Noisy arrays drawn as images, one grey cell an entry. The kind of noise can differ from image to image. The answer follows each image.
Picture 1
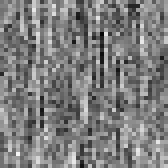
streaked along the columns
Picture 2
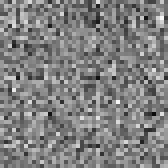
low rank plus noise
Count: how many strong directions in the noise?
two
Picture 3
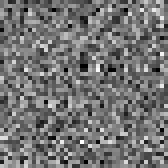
low rank plus noise
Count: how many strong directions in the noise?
two
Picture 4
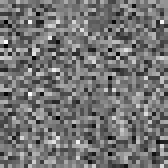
low rank plus noise
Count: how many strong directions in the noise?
three or four
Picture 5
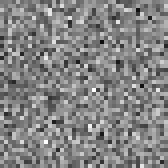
independent entries
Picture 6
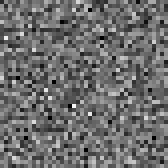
independent entries
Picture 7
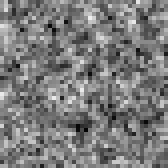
blotchy
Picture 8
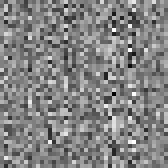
columns of uneven size
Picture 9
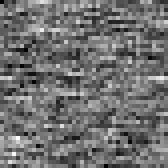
streaked along the rows
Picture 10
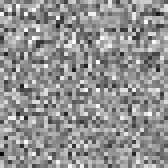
low rank plus noise
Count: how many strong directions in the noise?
two
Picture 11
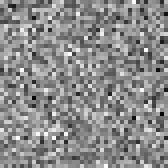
independent entries
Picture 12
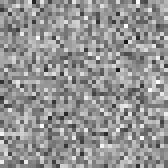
independent entries
